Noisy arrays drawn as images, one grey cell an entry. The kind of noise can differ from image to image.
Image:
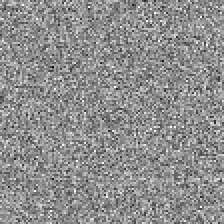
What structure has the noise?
independent entries
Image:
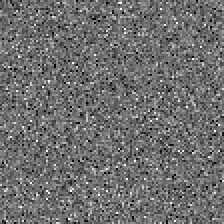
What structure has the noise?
heavy tails
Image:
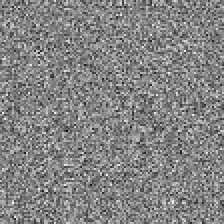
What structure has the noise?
low rank plus noise
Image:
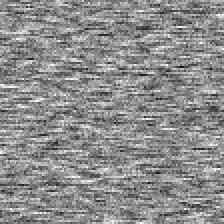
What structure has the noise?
streaked along the rows
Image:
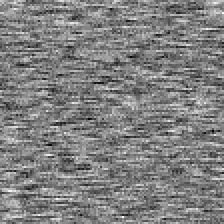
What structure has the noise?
streaked along the rows
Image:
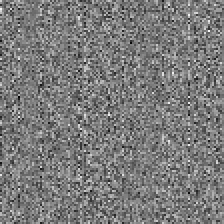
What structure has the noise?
columns of uneven size
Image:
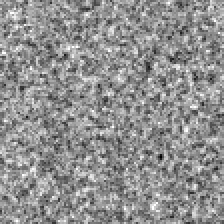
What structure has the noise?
blotchy
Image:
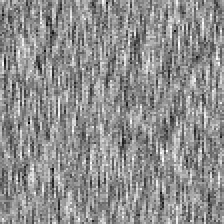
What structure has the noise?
streaked along the columns
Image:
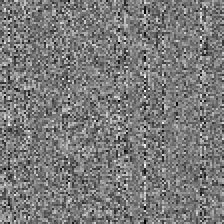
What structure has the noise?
columns of uneven size
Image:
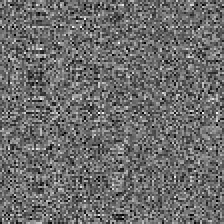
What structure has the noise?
low rank plus noise
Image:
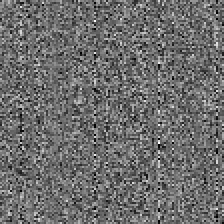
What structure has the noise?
columns of uneven size
